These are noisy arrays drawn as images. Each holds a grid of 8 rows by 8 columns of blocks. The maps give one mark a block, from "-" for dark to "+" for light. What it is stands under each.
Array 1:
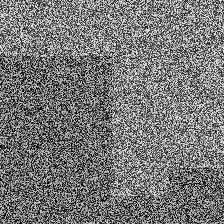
+ + + + + + + +
+ + + + + + + +
- - - - + + + +
- - - - + + + +
- - - - + + + +
- - - - + + + +
- - - - + + - -
- - - - - - - -
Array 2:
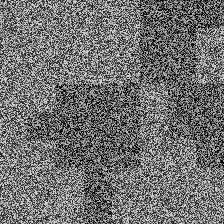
+ + + + + - - -
+ + + + + - - +
+ + + + + - - +
+ + - - - + - -
+ - - - - + - -
+ + - - - + + -
+ + + - + + + +
+ + + - + + + +
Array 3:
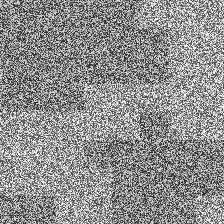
- - - - - + + +
- - - - - - + +
- - - - - - + +
- - - + + + + +
+ + + + + - + +
+ + + - - - - -
+ + + + - - - -
- - + + - - - +
